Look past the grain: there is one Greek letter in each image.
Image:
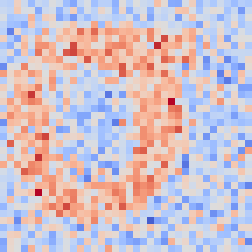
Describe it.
red sigma
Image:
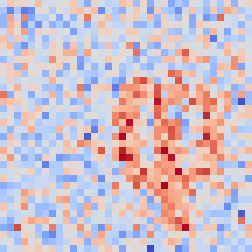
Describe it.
red phi
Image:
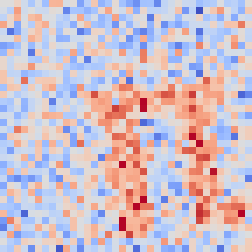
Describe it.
red pi
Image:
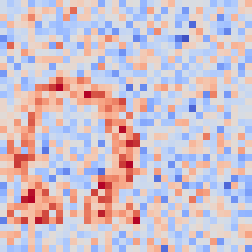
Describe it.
red omega
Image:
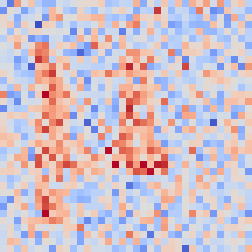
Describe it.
red mu
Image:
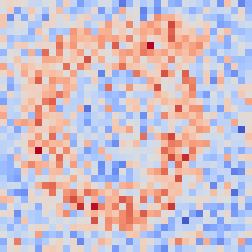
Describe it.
red sigma
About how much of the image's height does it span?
nearly all
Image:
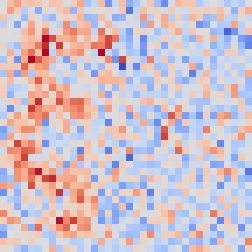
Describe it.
red xi
